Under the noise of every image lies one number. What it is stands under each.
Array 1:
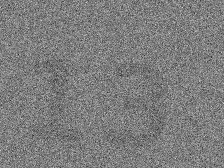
13
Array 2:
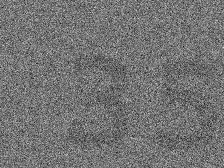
35
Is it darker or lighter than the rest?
darker
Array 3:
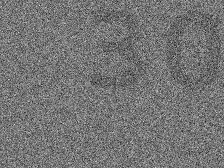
30
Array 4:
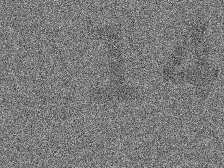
14
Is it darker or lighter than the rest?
darker
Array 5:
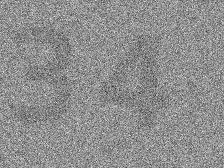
34
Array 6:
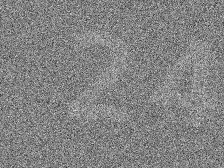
24
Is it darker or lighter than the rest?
lighter
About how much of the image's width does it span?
two thirds
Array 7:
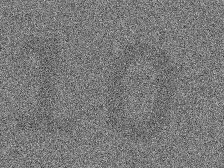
10
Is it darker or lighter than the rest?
darker
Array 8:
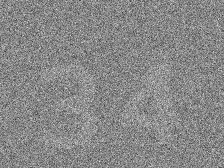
34
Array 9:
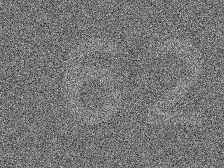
62
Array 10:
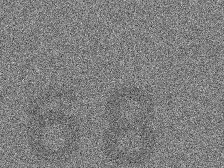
68
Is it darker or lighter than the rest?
darker
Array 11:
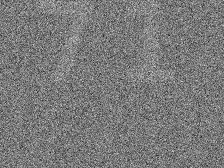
71
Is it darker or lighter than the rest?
lighter
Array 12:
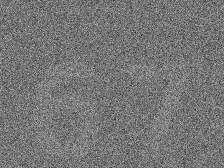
67
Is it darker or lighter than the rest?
lighter
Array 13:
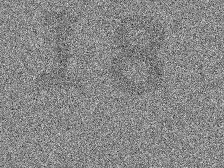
18
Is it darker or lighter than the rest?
darker
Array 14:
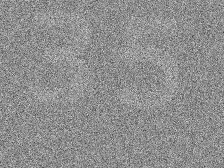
35
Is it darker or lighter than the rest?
lighter
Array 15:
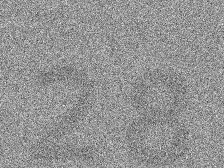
28
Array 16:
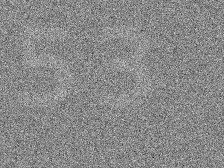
53
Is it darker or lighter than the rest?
lighter
